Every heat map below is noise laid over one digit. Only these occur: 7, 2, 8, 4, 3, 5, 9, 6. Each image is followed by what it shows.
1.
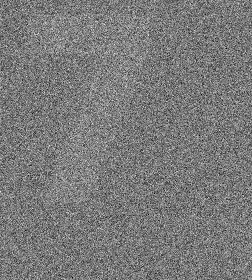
light 7
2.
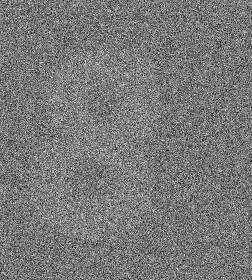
light 8
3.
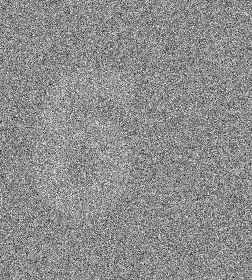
light 6
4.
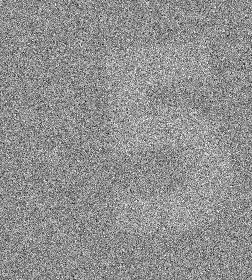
light 5
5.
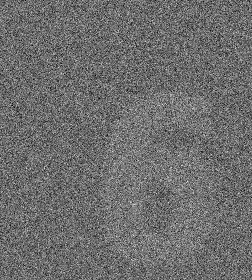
light 6
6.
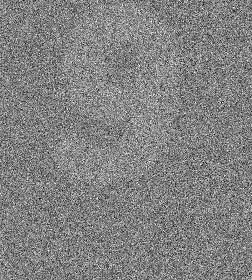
light 9
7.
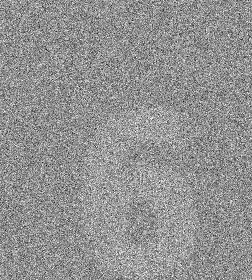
light 6
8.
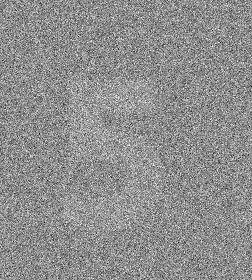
light 5
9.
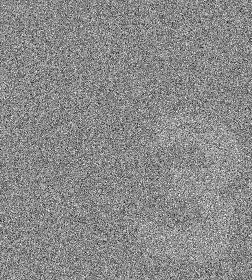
light 3
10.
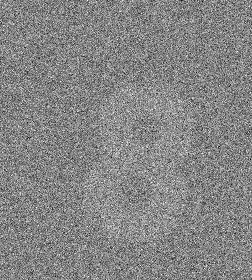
light 8
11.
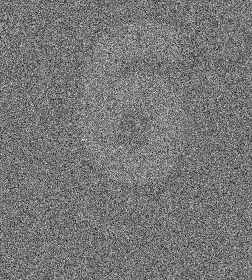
light 6
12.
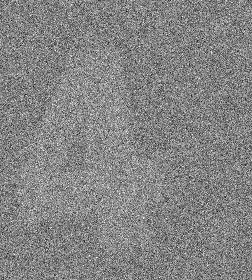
light 4
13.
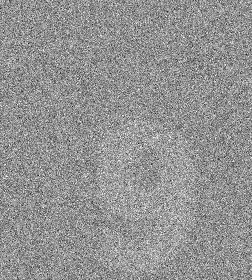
light 9
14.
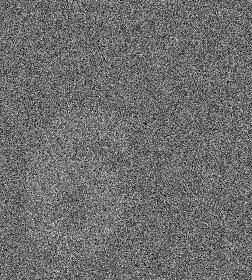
light 6
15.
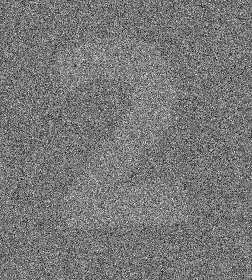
light 2
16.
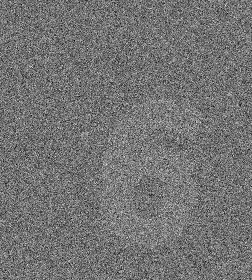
light 6
